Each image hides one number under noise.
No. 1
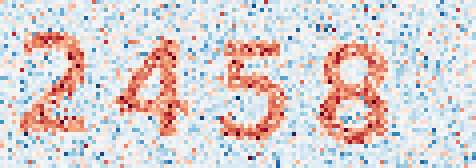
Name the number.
2458
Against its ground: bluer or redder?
redder
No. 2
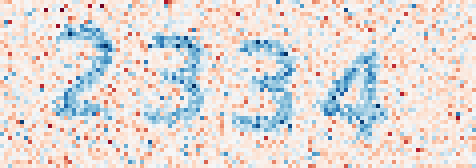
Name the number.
2334
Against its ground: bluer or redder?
bluer
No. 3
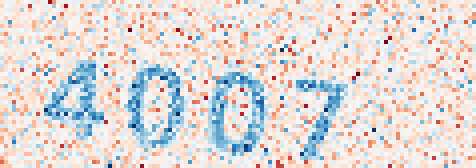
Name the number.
4007
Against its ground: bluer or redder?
bluer
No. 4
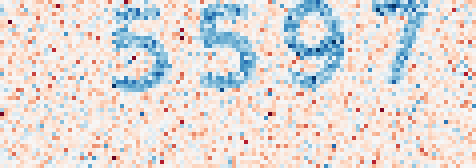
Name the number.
5597
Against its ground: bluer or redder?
bluer
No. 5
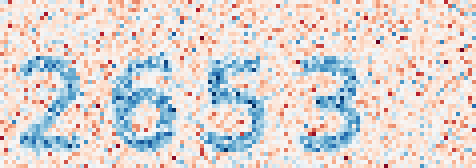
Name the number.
2653
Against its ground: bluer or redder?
bluer
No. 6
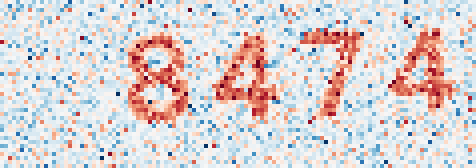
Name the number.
8474
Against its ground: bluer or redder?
redder
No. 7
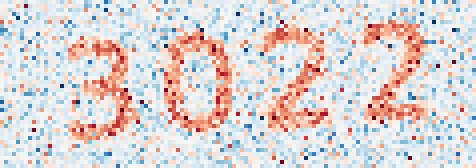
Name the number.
3022
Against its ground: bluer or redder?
redder
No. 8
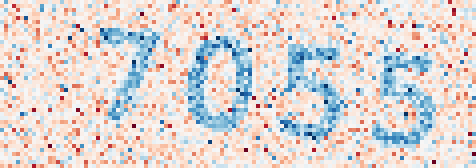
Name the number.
7055
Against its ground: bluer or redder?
bluer
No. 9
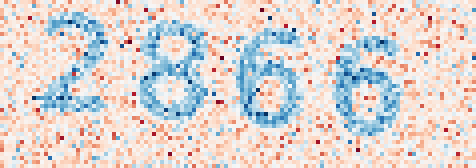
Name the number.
2866
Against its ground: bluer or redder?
bluer
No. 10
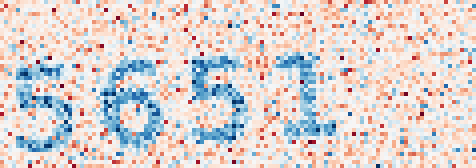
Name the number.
5651
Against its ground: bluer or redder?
bluer
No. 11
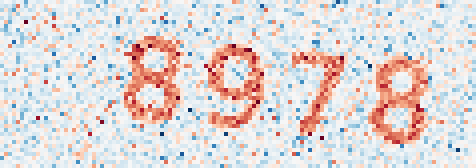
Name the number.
8978
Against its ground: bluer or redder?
redder
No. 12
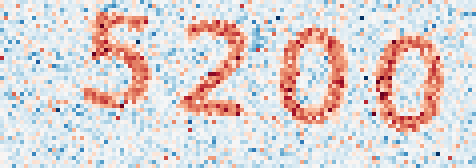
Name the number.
5200
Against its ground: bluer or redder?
redder
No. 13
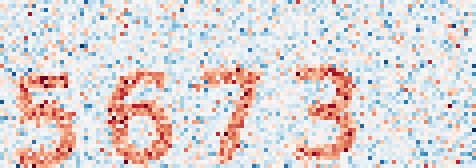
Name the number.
5673
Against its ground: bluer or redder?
redder
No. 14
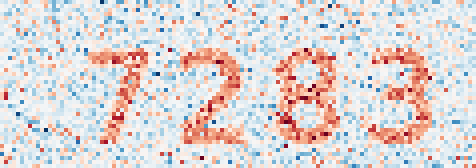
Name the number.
7283
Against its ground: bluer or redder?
redder
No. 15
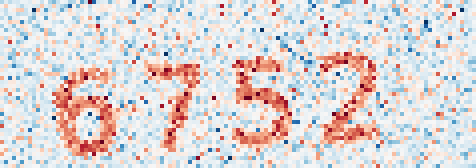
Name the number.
6752
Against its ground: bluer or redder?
redder
